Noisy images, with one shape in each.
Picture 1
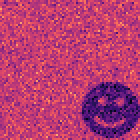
smiling face
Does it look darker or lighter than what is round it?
darker
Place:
bottom right
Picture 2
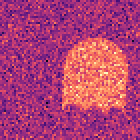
ghost
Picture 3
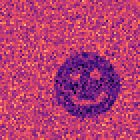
smiling face
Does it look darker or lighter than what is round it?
darker
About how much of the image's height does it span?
half
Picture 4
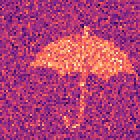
umbrella
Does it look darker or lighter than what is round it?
lighter
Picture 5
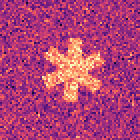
asterisk
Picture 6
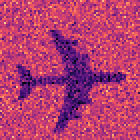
airplane
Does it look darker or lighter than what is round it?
darker
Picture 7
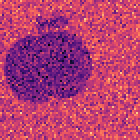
apple
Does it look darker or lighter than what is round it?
darker
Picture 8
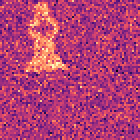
chess bishop
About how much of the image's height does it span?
half
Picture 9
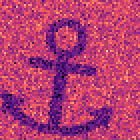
anchor
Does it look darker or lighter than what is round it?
darker
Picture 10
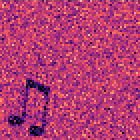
pair of musical notes
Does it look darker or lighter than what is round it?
darker
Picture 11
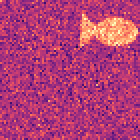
fish
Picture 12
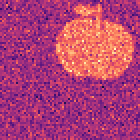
apple
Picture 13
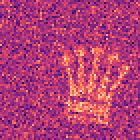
chess queen
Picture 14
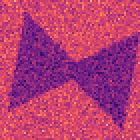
bow tie
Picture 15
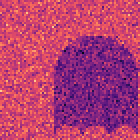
ghost
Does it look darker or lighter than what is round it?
darker
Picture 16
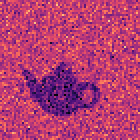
teapot
